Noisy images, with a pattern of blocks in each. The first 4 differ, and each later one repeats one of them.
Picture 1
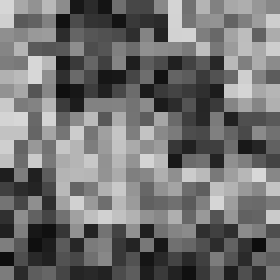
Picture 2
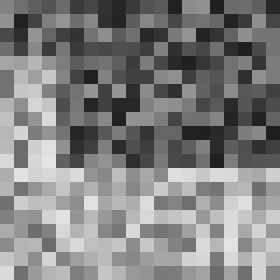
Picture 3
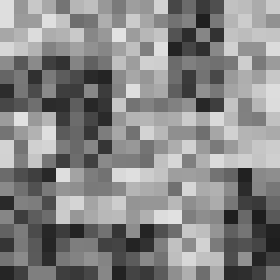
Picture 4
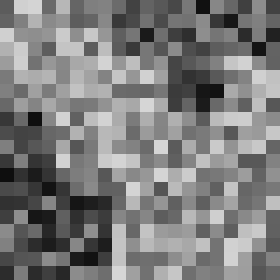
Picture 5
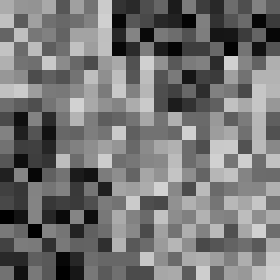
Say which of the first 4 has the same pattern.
4
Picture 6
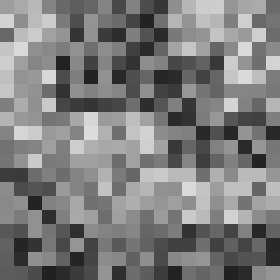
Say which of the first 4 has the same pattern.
1
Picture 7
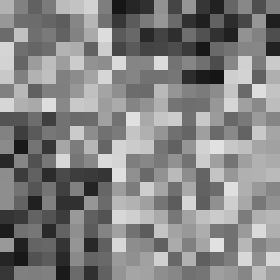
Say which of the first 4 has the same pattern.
4
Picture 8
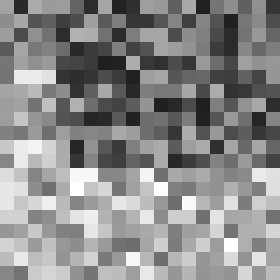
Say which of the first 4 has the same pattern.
2
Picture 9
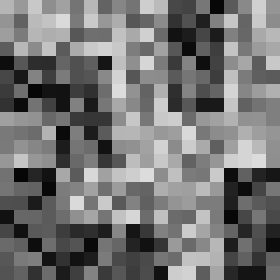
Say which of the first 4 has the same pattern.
3
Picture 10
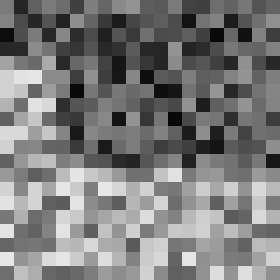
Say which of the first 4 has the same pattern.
2
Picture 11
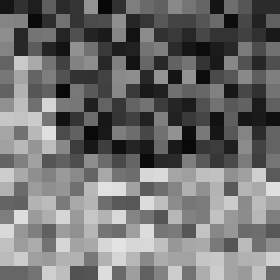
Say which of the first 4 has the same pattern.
2
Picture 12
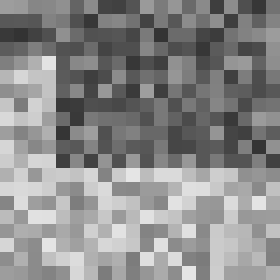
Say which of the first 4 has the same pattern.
2
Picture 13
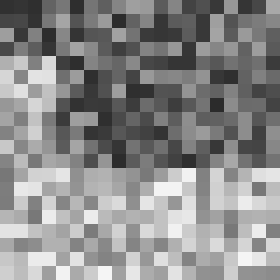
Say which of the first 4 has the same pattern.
2
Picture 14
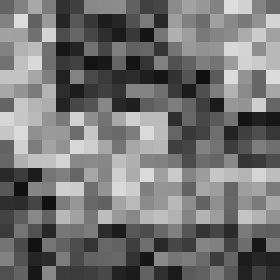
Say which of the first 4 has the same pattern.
1
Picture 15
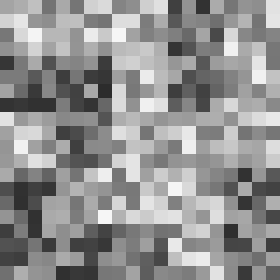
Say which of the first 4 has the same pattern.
3
